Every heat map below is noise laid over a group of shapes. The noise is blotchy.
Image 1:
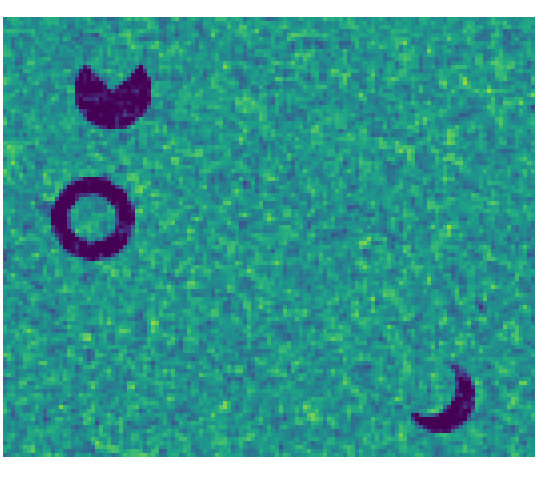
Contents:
top left: disc with a wedge cut out; middle left: ring; bottom right: crescent
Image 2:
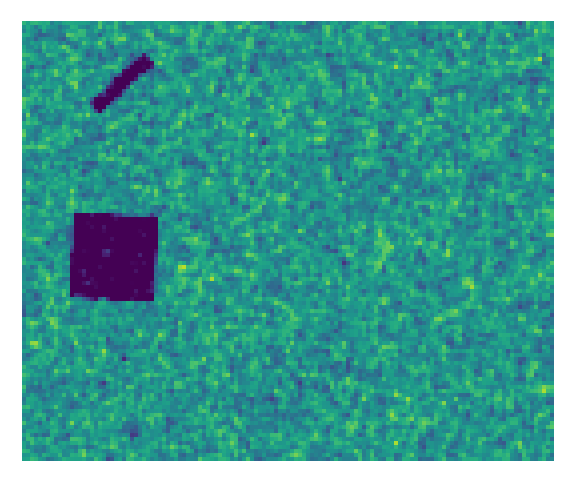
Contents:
top left: bar; middle left: square
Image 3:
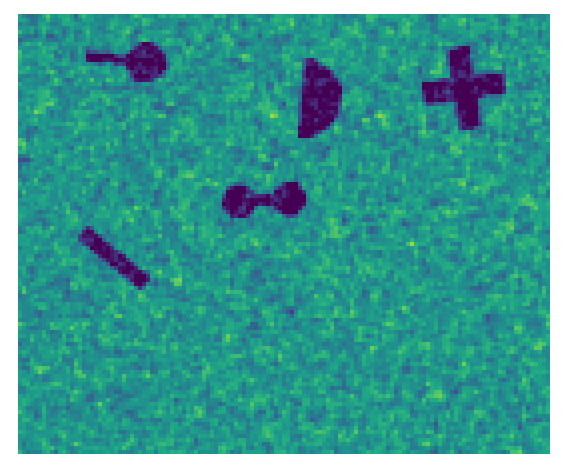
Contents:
top left: lollipop; top middle: half disc; top right: cross; middle left: bar; centre: dumbbell
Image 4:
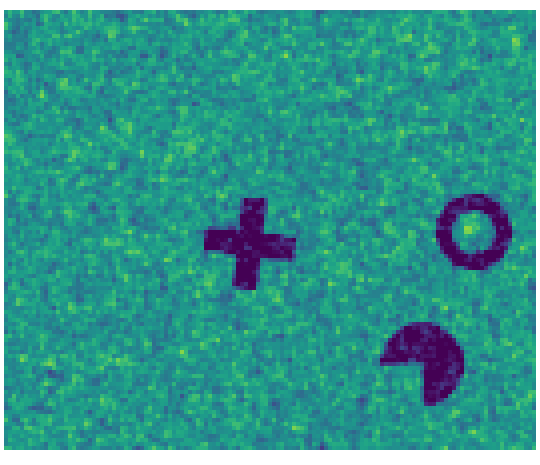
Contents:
centre: cross; middle right: ring; bottom right: disc with a wedge cut out
